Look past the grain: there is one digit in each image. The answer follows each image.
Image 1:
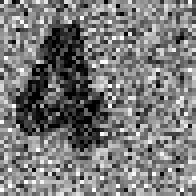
dark 4
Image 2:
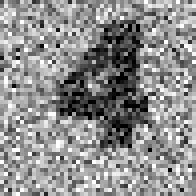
dark 4
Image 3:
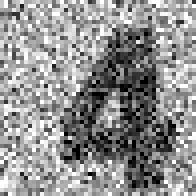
dark 4
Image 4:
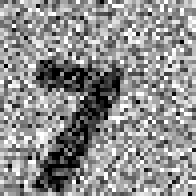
dark 7
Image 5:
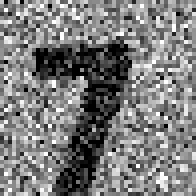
dark 7
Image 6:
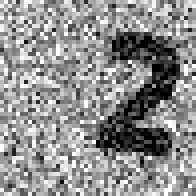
dark 2
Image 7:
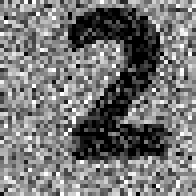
dark 2
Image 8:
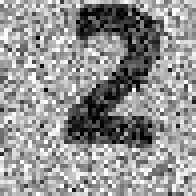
dark 2
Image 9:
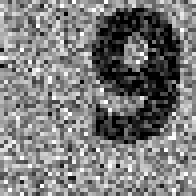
dark 9
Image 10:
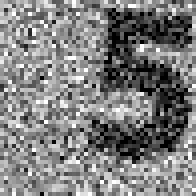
dark 5
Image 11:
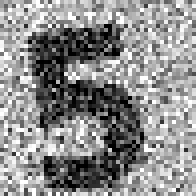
dark 5
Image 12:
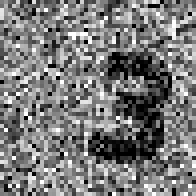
dark 3
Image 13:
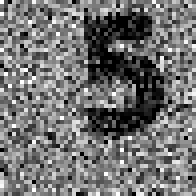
dark 5
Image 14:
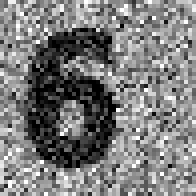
dark 6
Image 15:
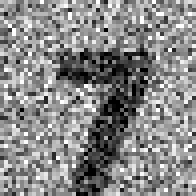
dark 7
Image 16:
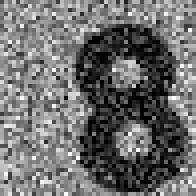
dark 8
